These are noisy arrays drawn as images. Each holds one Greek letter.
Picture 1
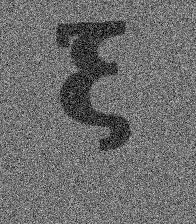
dark xi
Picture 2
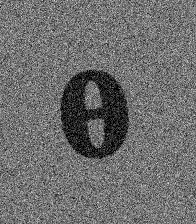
dark theta, centre
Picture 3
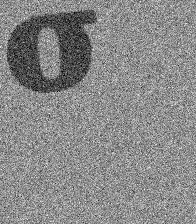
dark sigma
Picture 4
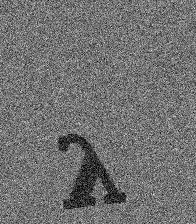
dark lambda, bottom middle
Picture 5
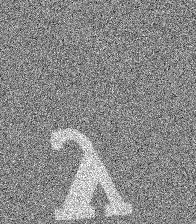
light lambda, bottom middle
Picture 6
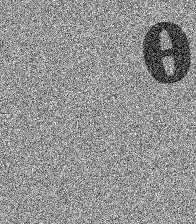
dark theta, top right
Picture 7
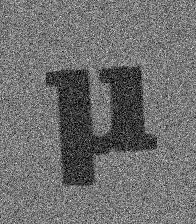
dark mu
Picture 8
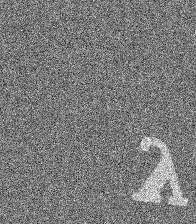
light lambda, bottom right
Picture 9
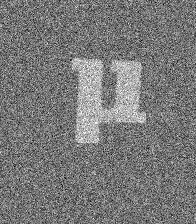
light mu, centre
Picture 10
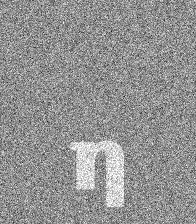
light eta, bottom middle
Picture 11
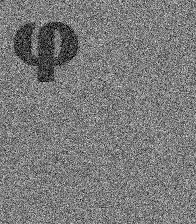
dark phi, top left
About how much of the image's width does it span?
a third
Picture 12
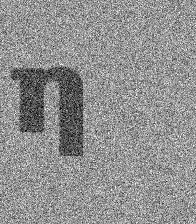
dark eta, middle left
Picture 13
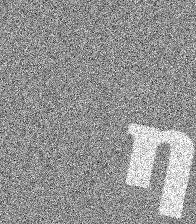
light eta, bottom right
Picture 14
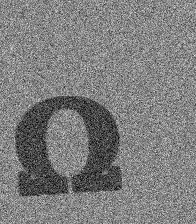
dark omega
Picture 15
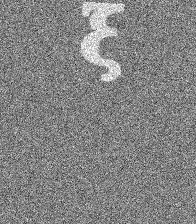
light xi, top middle
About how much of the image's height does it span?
a third
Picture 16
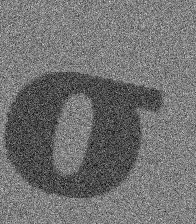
dark sigma
